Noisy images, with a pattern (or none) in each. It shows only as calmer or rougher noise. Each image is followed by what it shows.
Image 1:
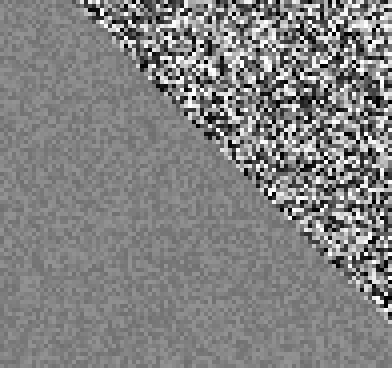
a sharp edge
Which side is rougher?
top right
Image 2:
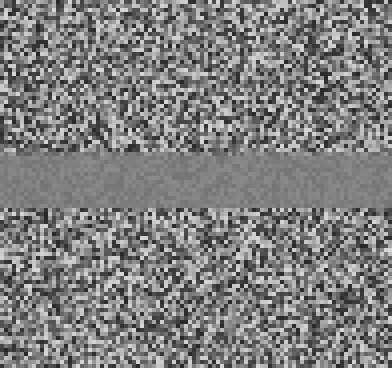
one horizontal stripe
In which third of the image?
middle
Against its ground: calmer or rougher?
calmer
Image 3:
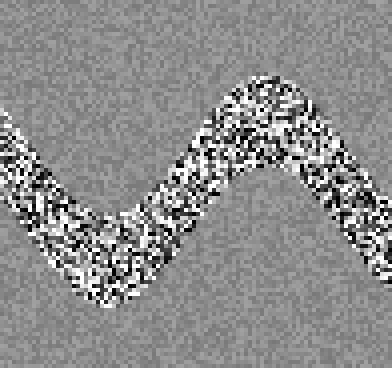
a wavy band
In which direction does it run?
left to right
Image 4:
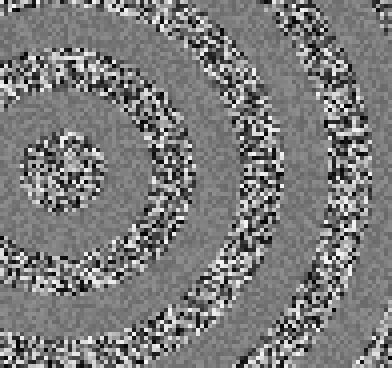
rings round one point
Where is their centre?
middle left
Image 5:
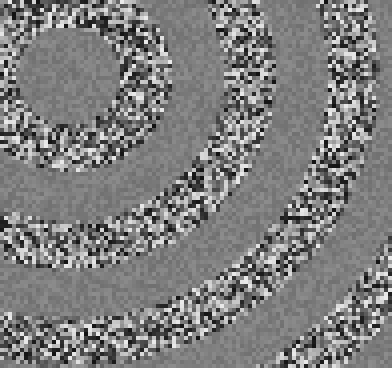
rings round one point
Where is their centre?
top left
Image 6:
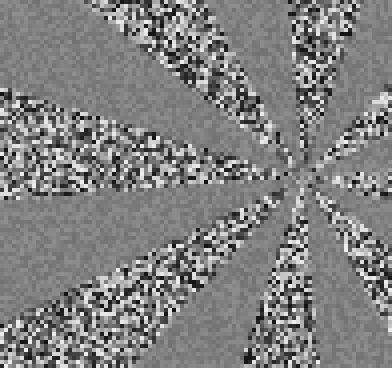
spokes from one point
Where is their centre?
middle right
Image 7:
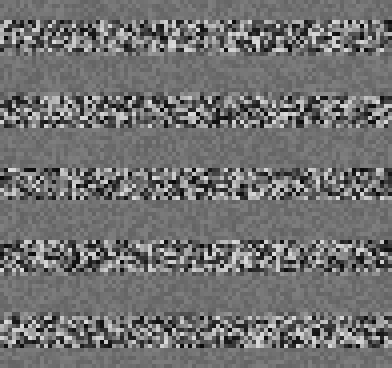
horizontal stripes
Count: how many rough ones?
5
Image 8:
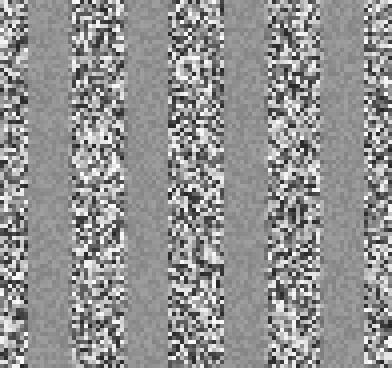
vertical stripes
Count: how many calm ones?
4
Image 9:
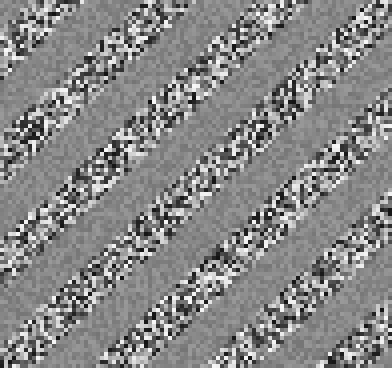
diagonal stripes
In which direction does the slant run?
bottom left to top right
